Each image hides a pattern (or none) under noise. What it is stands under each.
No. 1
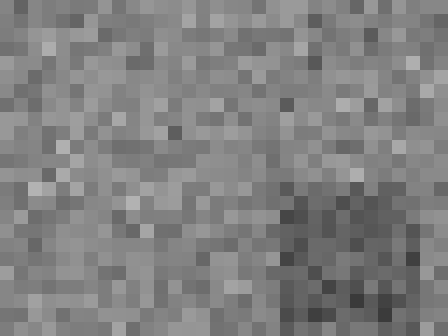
one block
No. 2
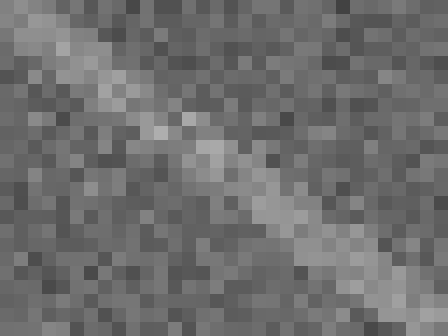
a diagonal band
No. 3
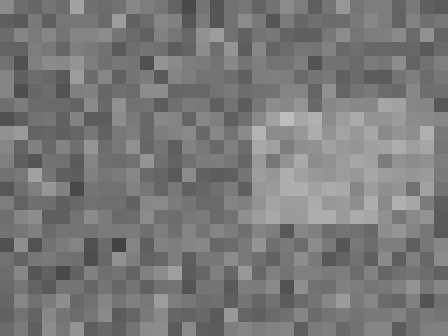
one block
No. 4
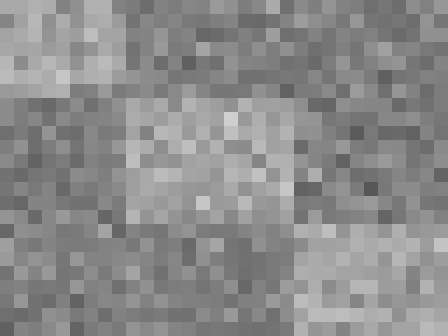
blocks along the diagonal
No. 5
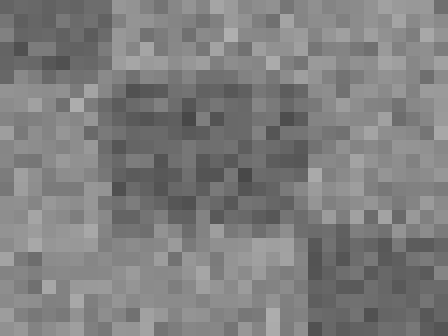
blocks along the diagonal
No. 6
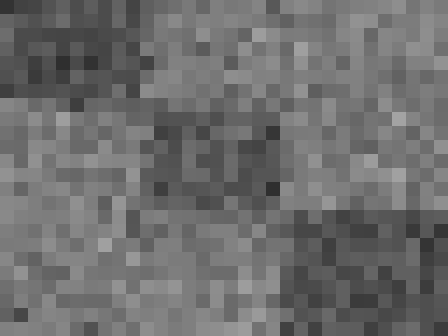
blocks along the diagonal
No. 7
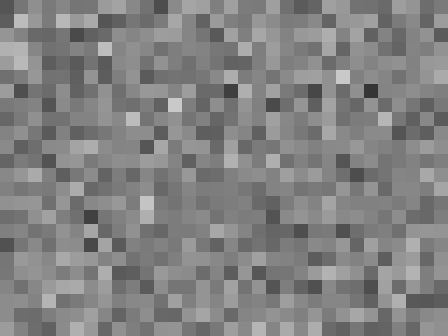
only noise
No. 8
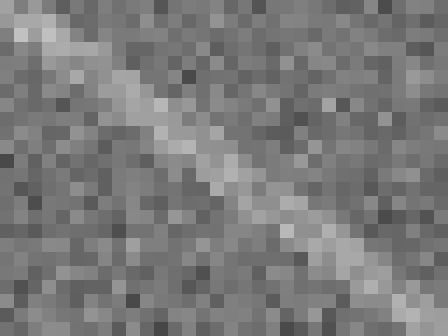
a diagonal band
